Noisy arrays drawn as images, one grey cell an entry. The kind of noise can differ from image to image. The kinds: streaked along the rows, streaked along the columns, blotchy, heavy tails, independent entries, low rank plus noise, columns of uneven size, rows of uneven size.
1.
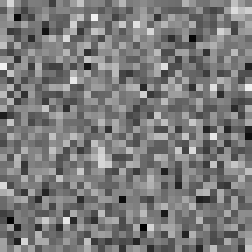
independent entries
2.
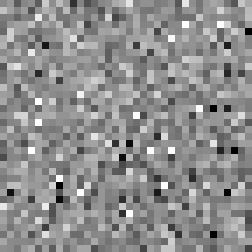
heavy tails
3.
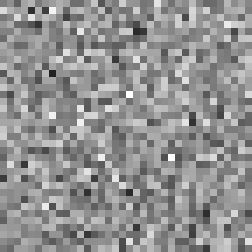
independent entries
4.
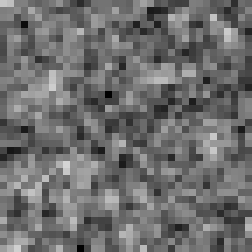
blotchy
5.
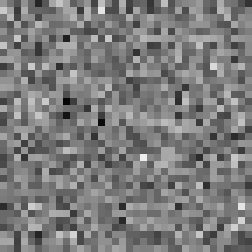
low rank plus noise
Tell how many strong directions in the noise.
one
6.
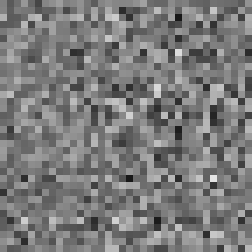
low rank plus noise
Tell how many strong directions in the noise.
two
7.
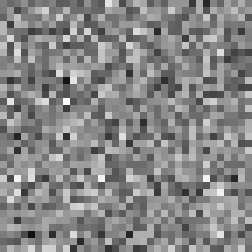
low rank plus noise
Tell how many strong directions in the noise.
three or four
